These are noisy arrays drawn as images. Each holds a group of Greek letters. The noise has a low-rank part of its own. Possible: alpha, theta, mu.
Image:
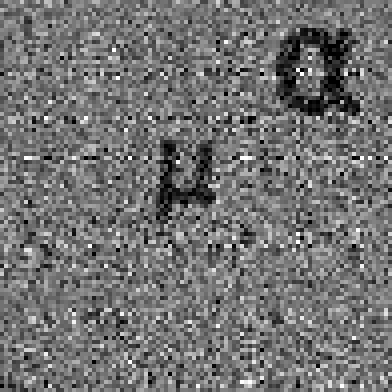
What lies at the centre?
mu
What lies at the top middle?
nothing
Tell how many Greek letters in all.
2
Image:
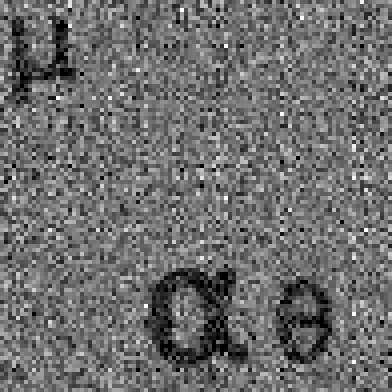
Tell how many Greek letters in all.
3
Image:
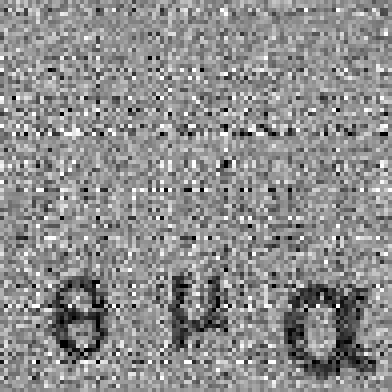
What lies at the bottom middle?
mu
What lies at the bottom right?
alpha
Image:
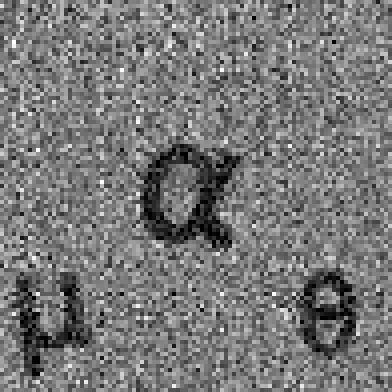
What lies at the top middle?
nothing
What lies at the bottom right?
theta
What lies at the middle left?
nothing
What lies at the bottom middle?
nothing
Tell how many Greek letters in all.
3
